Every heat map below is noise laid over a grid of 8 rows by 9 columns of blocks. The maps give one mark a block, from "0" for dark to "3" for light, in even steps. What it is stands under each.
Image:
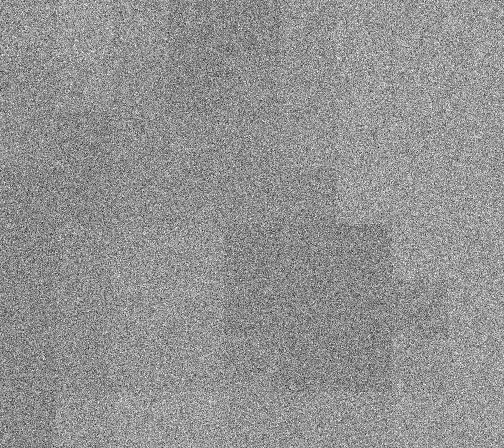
2 3 2 0 0 2 3 3 3
1 2 1 0 1 2 3 3 3
1 0 1 1 1 2 3 3 3
0 0 1 1 1 1 3 3 3
0 1 2 2 0 0 0 3 3
0 1 2 2 0 0 0 1 3
0 1 2 2 1 0 0 2 3
0 2 3 3 2 2 2 3 3
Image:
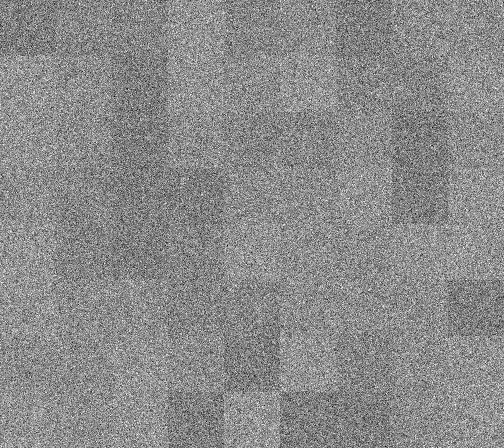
0 1 1 3 1 2 0 2 2
3 2 0 3 2 3 1 1 3
3 2 0 2 1 1 2 0 2
2 1 0 0 2 2 3 0 3
3 1 0 1 3 2 2 3 3
3 2 2 1 1 2 2 2 0
2 2 3 2 0 3 1 2 3
3 2 3 0 3 0 0 2 3
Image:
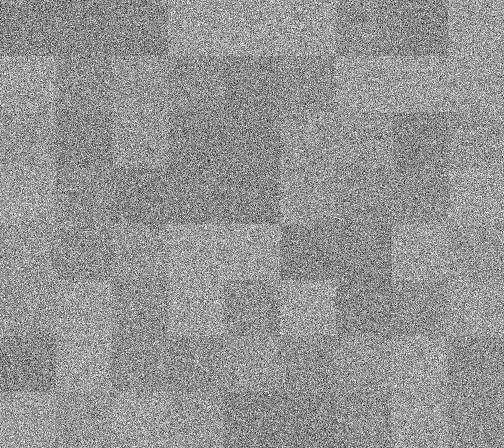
0 0 0 3 3 3 1 0 3
3 1 2 1 0 1 3 3 3
2 0 2 0 0 2 2 0 2
3 1 0 0 0 2 1 1 3
2 1 2 3 3 0 0 3 2
2 3 1 3 1 3 0 1 3
0 3 1 1 2 1 2 3 1
3 2 3 2 0 0 1 3 1
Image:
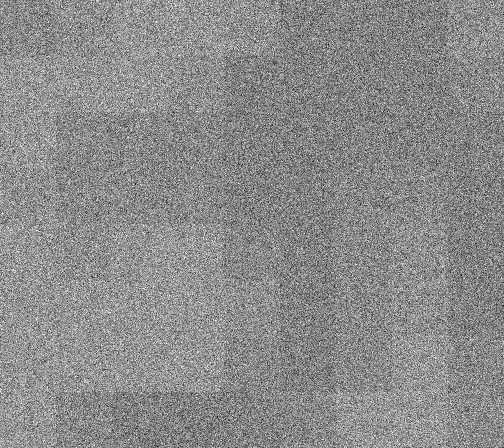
1 2 3 3 2 0 0 0 2
3 3 3 2 0 0 0 0 1
3 1 1 1 0 0 0 0 0
2 1 1 1 0 0 1 1 0
3 2 3 3 1 0 1 2 0
3 3 3 3 2 0 1 2 0
3 3 3 3 1 0 1 3 1
3 1 0 0 0 1 3 3 1
